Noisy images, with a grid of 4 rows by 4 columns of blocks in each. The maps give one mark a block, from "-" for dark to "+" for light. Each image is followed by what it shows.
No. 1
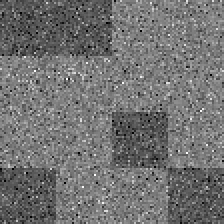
--++
++++
++-+
-++-
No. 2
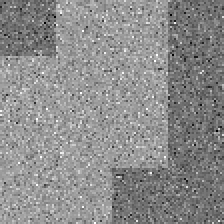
-++-
+++-
+++-
++--
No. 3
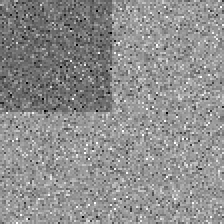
--++
--++
++++
++++
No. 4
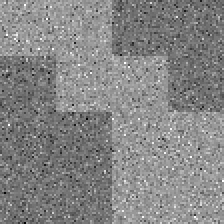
++--
-++-
--++
--++
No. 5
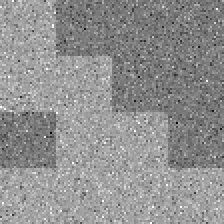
+---
++--
-++-
++++
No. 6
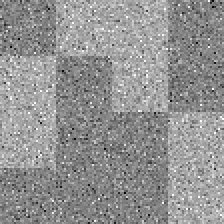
-++-
+-+-
+--+
---+
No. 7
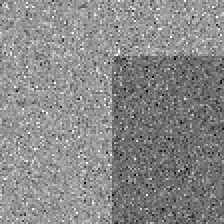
++++
++--
++--
++--
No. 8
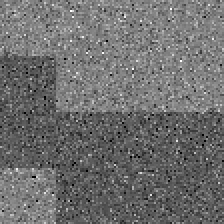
++++
-+++
----
+---
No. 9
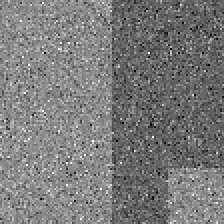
++--
++--
++--
++-+
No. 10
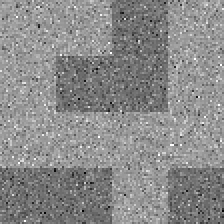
++-+
+--+
++++
--+-
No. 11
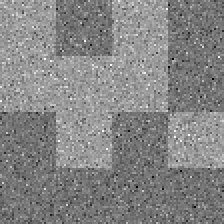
+-+-
+++-
-+-+
----
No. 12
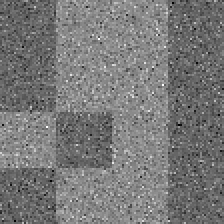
-++-
-++-
+-+-
-++-
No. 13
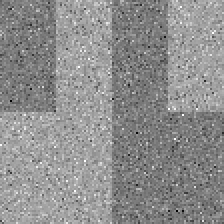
-+-+
-+-+
++--
++--
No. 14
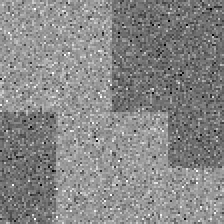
++--
++--
-++-
-+++
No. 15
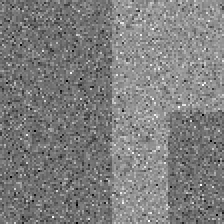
--++
--++
--+-
--+-
